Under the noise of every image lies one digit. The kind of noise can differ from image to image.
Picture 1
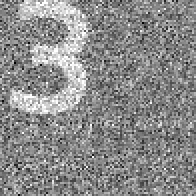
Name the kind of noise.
low rank plus noise
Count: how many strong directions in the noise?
three or four
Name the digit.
3
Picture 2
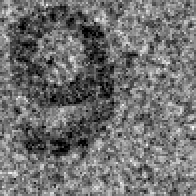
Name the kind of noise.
blotchy
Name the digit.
9
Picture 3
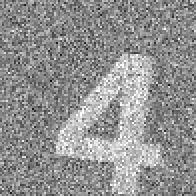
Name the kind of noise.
independent entries
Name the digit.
4
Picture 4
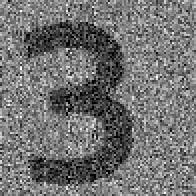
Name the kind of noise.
columns of uneven size
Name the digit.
3
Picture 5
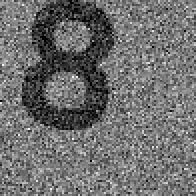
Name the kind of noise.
independent entries
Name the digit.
8
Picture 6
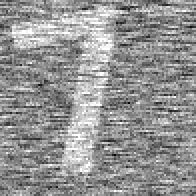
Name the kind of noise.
streaked along the rows
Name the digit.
7
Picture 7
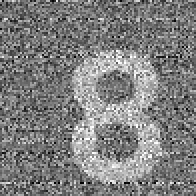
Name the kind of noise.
rows of uneven size
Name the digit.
8
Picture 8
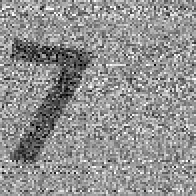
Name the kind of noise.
rows of uneven size
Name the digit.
7
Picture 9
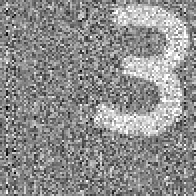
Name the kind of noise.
columns of uneven size
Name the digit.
3
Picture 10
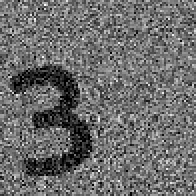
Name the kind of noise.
low rank plus noise
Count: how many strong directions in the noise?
three or four
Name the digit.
3
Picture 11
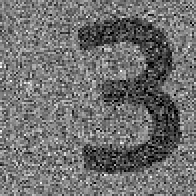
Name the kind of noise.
low rank plus noise
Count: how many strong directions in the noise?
three or four
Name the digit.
3
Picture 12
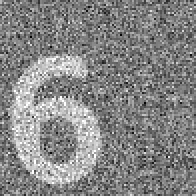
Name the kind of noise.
low rank plus noise
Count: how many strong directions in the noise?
three or four
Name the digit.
6
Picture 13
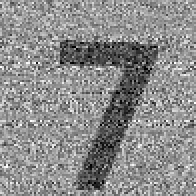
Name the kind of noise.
rows of uneven size
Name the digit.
7
